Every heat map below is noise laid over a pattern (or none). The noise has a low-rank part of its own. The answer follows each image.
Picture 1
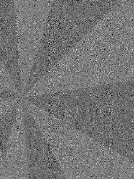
spokes from one point
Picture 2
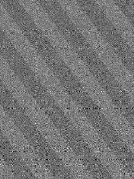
diagonal stripes
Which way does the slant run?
top left to bottom right
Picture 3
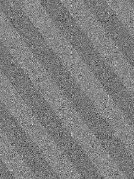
diagonal stripes
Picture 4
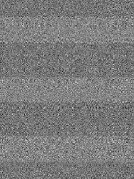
horizontal stripes
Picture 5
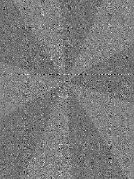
spokes from one point
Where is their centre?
centre
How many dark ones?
5
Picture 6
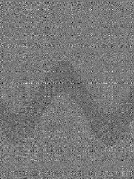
a wavy band
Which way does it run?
left to right
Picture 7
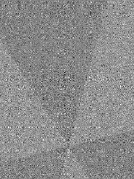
spokes from one point
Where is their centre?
bottom middle
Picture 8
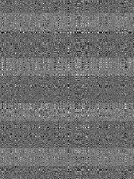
horizontal stripes
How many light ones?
4
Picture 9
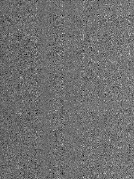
a smooth slope
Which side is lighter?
right
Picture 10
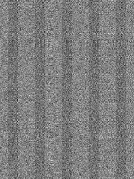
vertical stripes
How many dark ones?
5
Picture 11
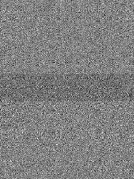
one horizontal stripe
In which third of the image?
middle
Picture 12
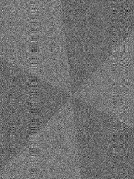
spokes from one point
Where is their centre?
centre
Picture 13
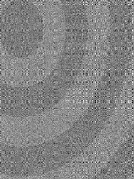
rings round one point
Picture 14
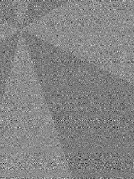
spokes from one point
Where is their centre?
top left
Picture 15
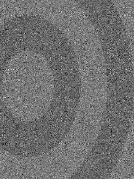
rings round one point
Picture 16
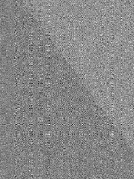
a sharp edge
